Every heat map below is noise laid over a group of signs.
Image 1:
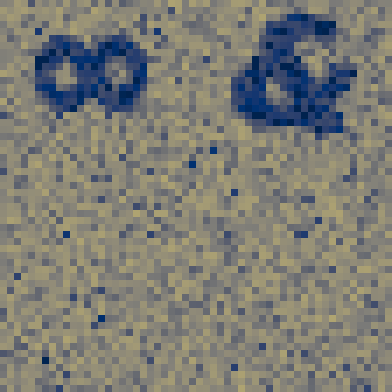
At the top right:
ampersand
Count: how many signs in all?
2
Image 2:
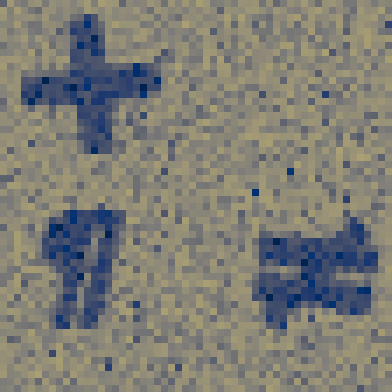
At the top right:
nothing
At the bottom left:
pilcrow
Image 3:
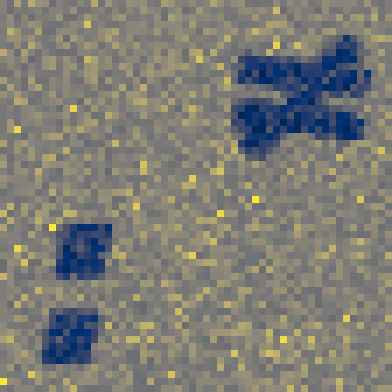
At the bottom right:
nothing
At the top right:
not-equal sign
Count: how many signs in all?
2
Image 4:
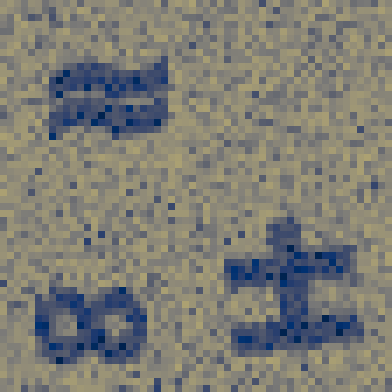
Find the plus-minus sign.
bottom right
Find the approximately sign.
top left
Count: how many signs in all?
3
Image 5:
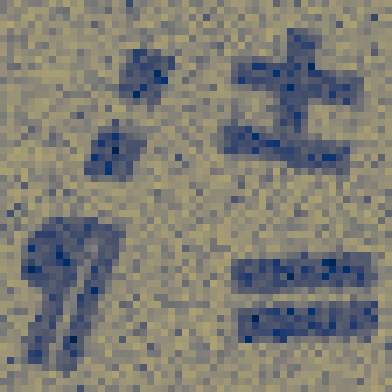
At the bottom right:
equals sign
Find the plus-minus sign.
top right
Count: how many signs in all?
4
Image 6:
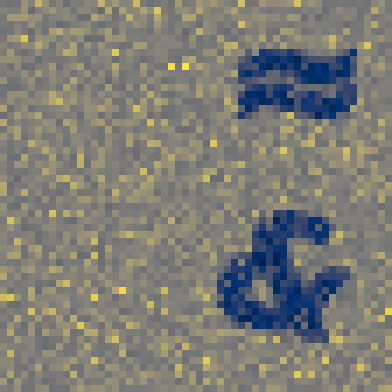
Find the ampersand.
bottom right
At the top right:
approximately sign
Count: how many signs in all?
2
